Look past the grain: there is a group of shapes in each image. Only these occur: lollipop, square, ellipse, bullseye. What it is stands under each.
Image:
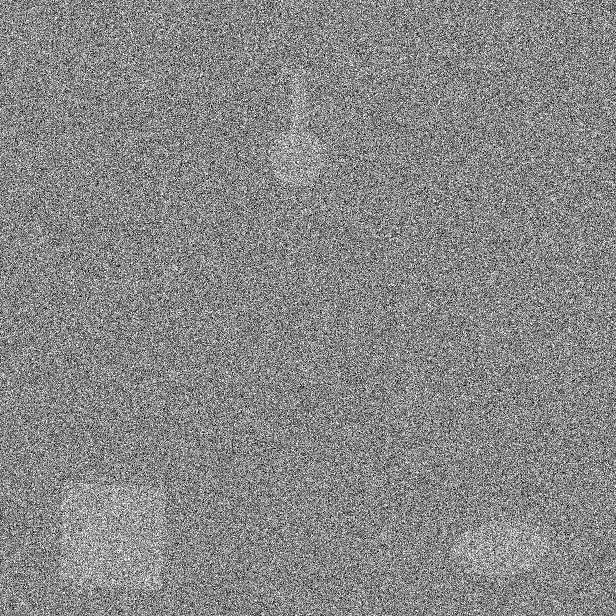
top middle: lollipop; bottom left: square; bottom right: ellipse
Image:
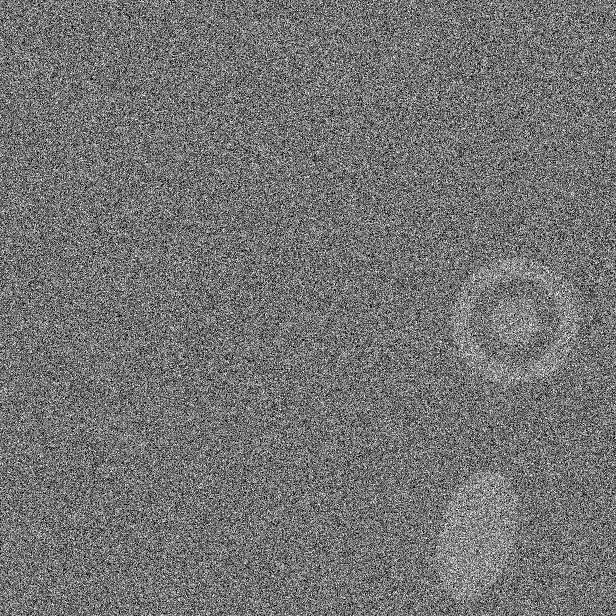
middle right: bullseye; bottom right: ellipse
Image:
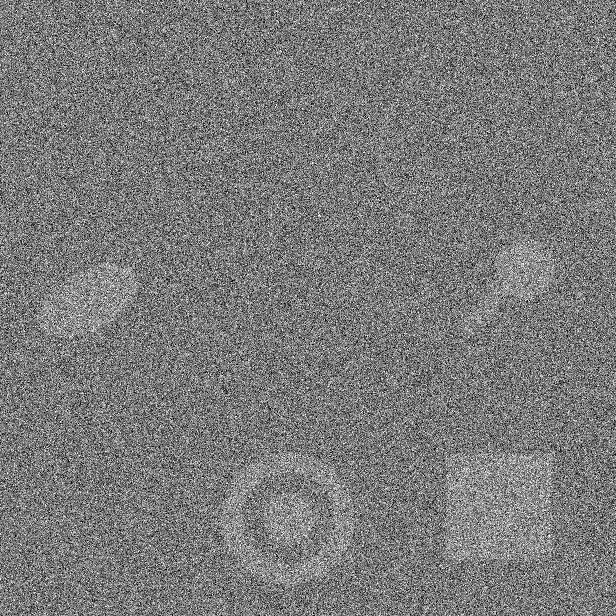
middle left: ellipse; middle right: lollipop; bottom middle: bullseye; bottom right: square
